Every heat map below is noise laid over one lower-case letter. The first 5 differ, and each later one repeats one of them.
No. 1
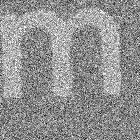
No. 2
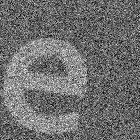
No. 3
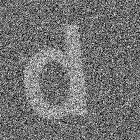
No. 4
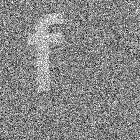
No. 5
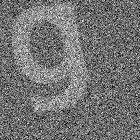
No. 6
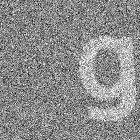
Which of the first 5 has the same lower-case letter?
5
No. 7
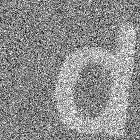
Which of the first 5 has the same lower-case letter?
3
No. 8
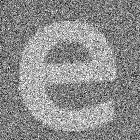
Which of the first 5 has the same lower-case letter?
2
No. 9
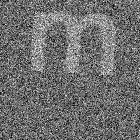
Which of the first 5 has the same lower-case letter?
1
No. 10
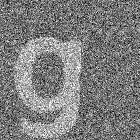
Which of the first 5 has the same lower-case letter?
5
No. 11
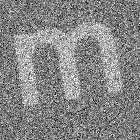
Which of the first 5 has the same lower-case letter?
1
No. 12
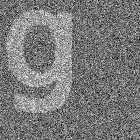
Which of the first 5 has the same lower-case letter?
5
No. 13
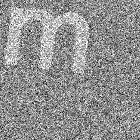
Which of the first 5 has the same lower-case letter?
1
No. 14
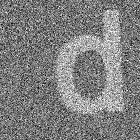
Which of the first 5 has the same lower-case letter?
3
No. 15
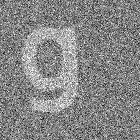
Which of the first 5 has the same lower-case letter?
5
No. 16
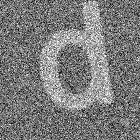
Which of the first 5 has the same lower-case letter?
3
